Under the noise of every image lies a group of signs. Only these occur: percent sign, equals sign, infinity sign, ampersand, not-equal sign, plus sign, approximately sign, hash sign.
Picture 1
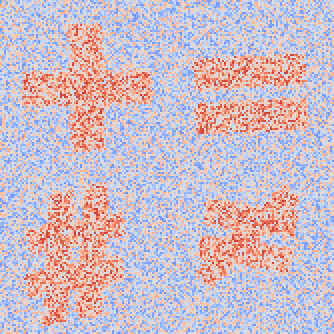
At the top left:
plus sign
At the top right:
equals sign
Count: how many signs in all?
4
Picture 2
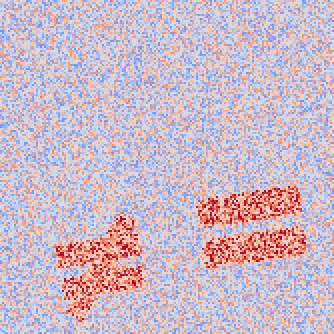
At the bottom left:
not-equal sign
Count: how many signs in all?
2
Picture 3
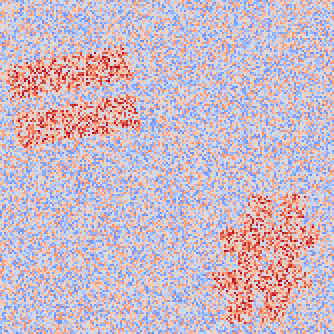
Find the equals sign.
top left
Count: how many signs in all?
2
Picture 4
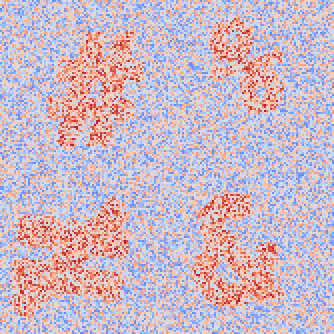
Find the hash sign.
top left
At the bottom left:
not-equal sign
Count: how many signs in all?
4
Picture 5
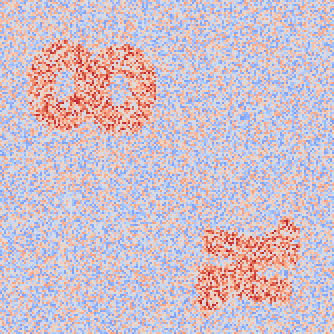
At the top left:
infinity sign
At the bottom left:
nothing
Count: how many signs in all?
2
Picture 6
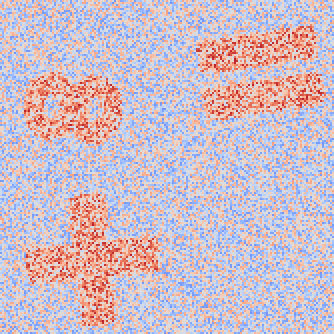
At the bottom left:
plus sign
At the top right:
equals sign
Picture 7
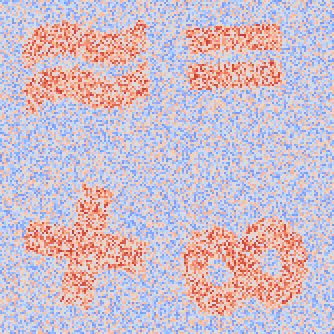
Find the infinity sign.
bottom right
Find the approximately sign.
top left
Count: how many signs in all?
4
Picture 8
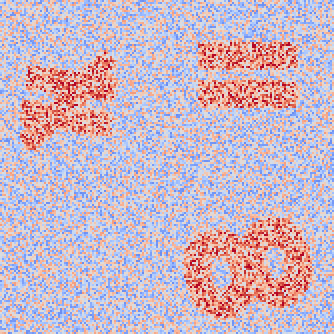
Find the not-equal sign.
top left
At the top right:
equals sign
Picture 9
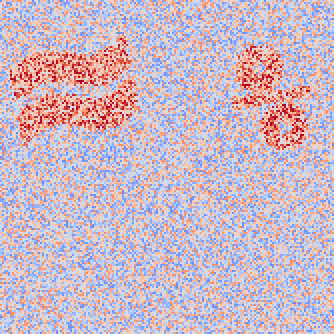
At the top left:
approximately sign
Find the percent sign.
top right
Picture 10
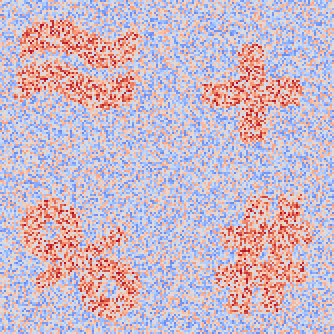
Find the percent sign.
bottom left
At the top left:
approximately sign
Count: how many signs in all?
4
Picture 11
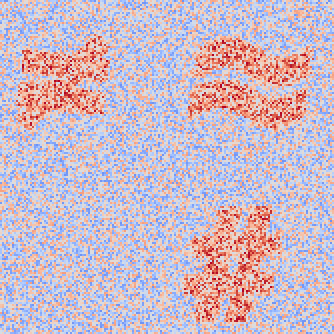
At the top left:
not-equal sign
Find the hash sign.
bottom right
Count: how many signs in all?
3
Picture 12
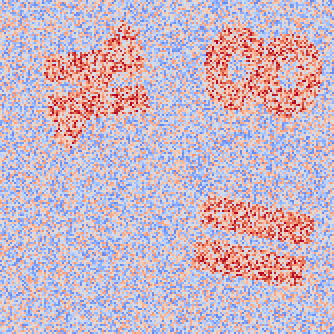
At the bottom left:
nothing
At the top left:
not-equal sign
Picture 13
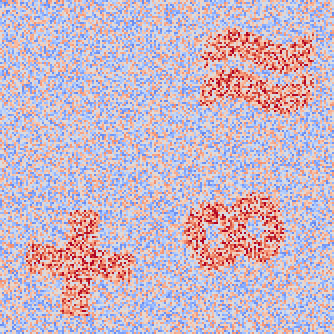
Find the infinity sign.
bottom right
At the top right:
approximately sign
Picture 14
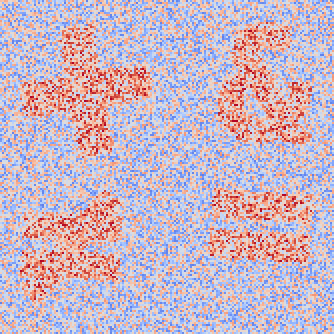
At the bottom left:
not-equal sign
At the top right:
ampersand
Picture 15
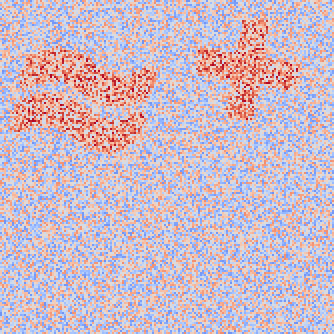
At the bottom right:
nothing
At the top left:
approximately sign
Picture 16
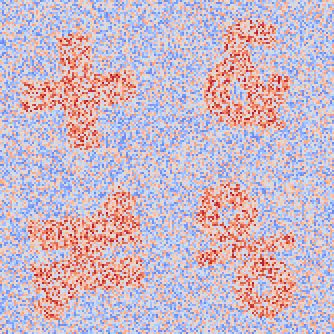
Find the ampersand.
top right
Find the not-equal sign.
bottom left
